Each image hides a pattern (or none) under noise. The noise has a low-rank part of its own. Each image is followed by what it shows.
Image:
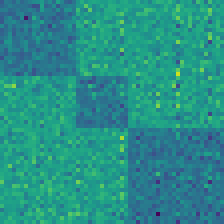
blocks along the diagonal
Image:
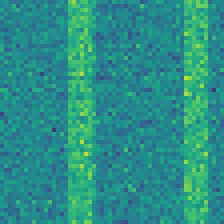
bands of columns
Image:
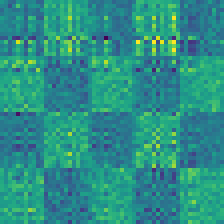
a checkerboard
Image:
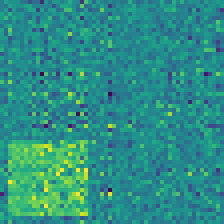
one block
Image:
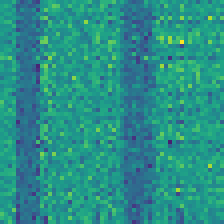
bands of columns
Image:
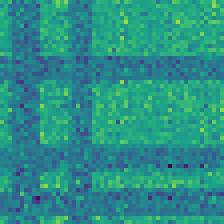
bands of rows crossing bands of columns
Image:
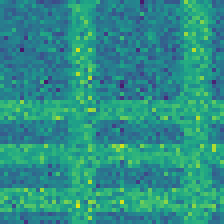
bands of rows crossing bands of columns
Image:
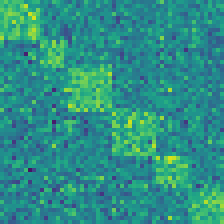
blocks along the diagonal
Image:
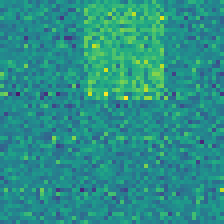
one block
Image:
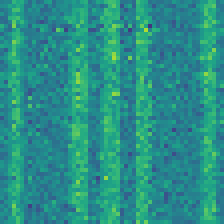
bands of columns
